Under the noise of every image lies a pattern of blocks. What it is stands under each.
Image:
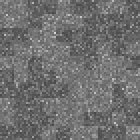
mirrored about the diagonal from the top left
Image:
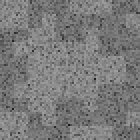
top and bottom mirror each other
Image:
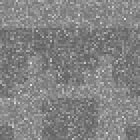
left and right mirror each other
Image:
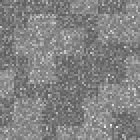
mirrored about the diagonal from the top left
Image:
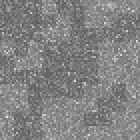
mirrored about the diagonal from the top left
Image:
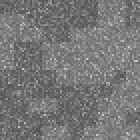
no symmetry
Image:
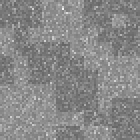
mirrored about the diagonal from the bottom left
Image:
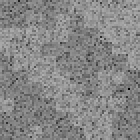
mirrored about the diagonal from the bottom left
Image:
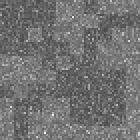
mirrored about the diagonal from the top left
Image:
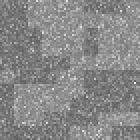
no symmetry
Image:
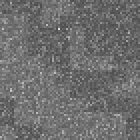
mirrored about the diagonal from the bottom left
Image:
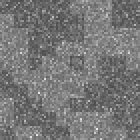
mirrored about the diagonal from the bottom left
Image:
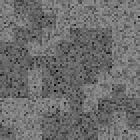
mirrored about the diagonal from the bottom left
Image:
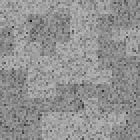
no symmetry
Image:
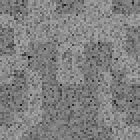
left and right mirror each other
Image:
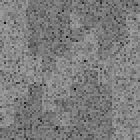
the same after a half turn
